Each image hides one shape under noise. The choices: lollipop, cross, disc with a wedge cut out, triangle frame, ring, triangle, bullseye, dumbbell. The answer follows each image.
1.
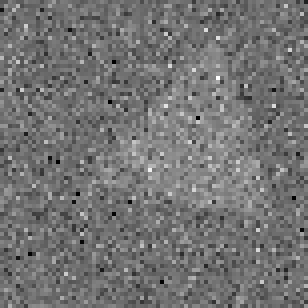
light triangle
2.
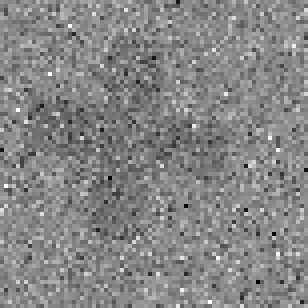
dark cross
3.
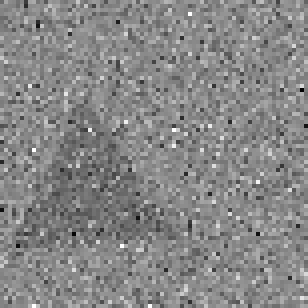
dark triangle
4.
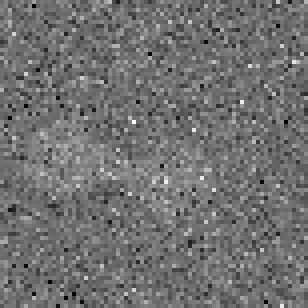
light dumbbell
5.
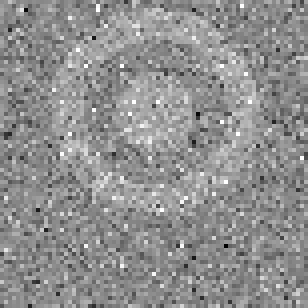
light bullseye
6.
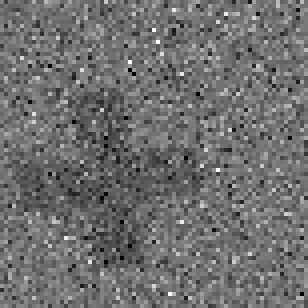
dark cross
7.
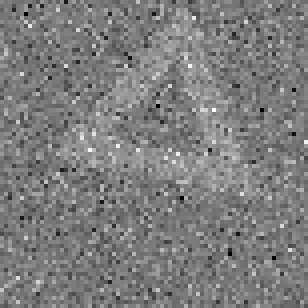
light triangle frame
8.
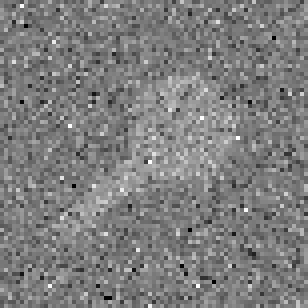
light lollipop
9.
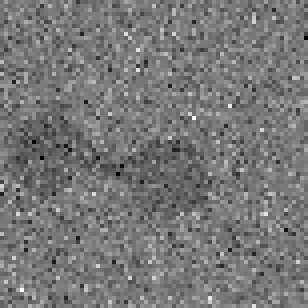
dark dumbbell
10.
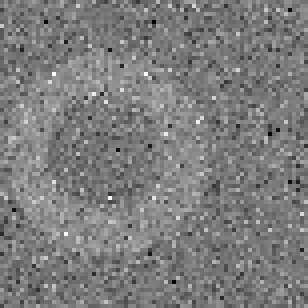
light ring
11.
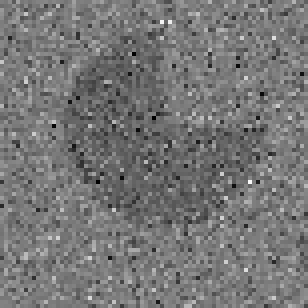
dark disc with a wedge cut out
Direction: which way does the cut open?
up and right
